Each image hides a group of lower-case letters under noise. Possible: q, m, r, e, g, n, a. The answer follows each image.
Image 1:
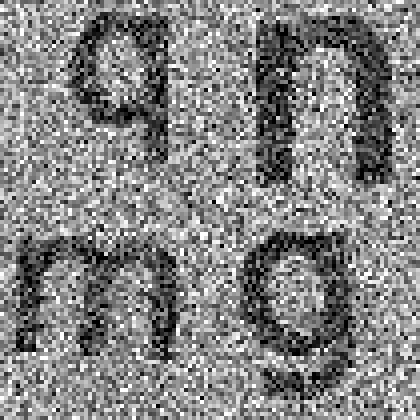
top left: q; top right: n; bottom left: m; bottom right: g
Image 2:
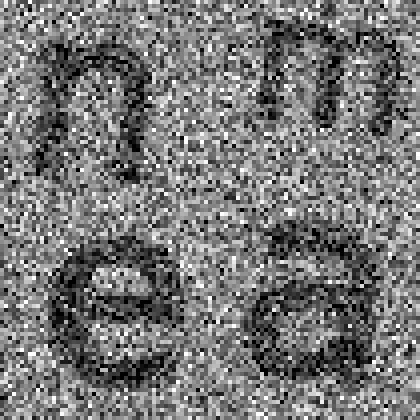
top left: n; top right: m; bottom left: e; bottom right: a
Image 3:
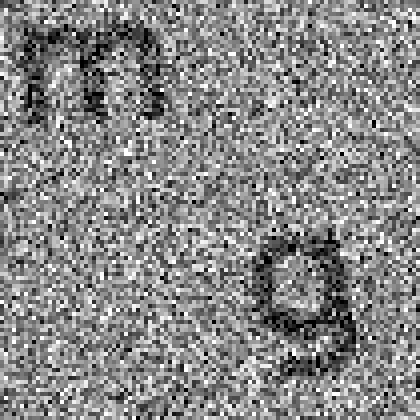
top left: m; bottom right: g
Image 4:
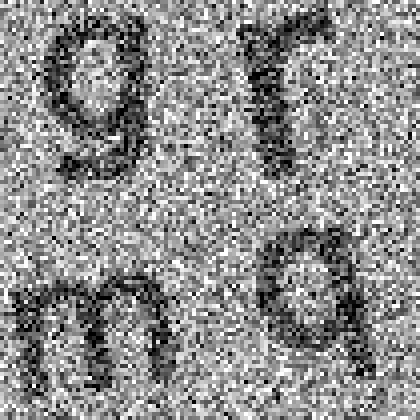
top left: g; top right: r; bottom left: m; bottom right: q
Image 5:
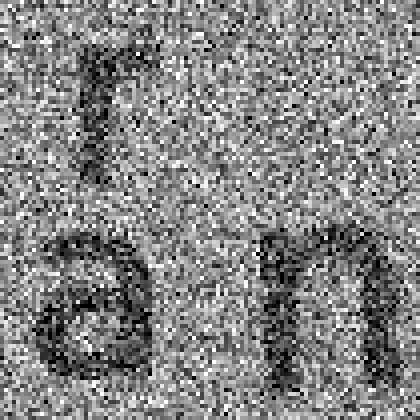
top left: r; bottom left: a; bottom right: n
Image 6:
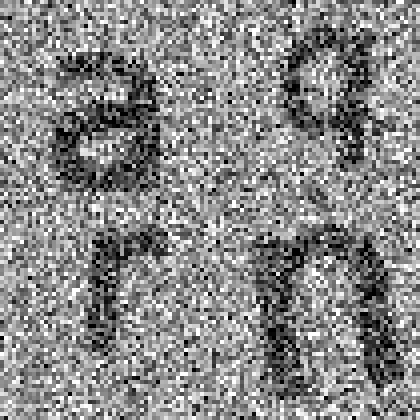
top left: a; top right: q; bottom left: r; bottom right: n
